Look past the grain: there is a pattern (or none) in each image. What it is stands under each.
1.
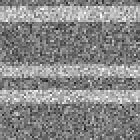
bands of rows
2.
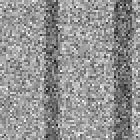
bands of columns
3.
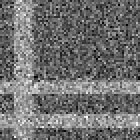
bands of rows crossing bands of columns
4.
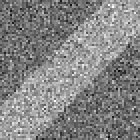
a diagonal band
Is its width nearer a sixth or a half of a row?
a half
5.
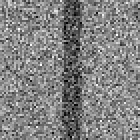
one band of columns
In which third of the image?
middle
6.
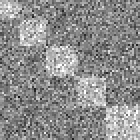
blocks along the diagonal
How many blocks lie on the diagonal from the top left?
5
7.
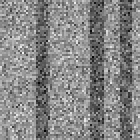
bands of columns
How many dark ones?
3
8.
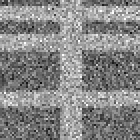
bands of rows crossing bands of columns
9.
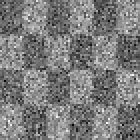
a checkerboard
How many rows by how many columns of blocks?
4 by 6
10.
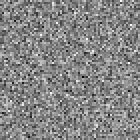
only noise
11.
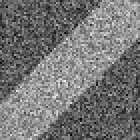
a diagonal band
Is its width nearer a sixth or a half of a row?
a half
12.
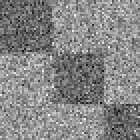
blocks along the diagonal
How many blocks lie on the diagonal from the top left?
3
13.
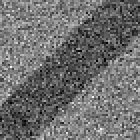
a diagonal band
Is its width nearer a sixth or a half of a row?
a half
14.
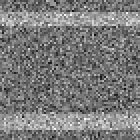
bands of rows
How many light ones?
2
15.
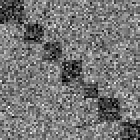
blocks along the diagonal
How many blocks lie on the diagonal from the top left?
7
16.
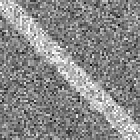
a diagonal band
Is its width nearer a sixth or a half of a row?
a sixth
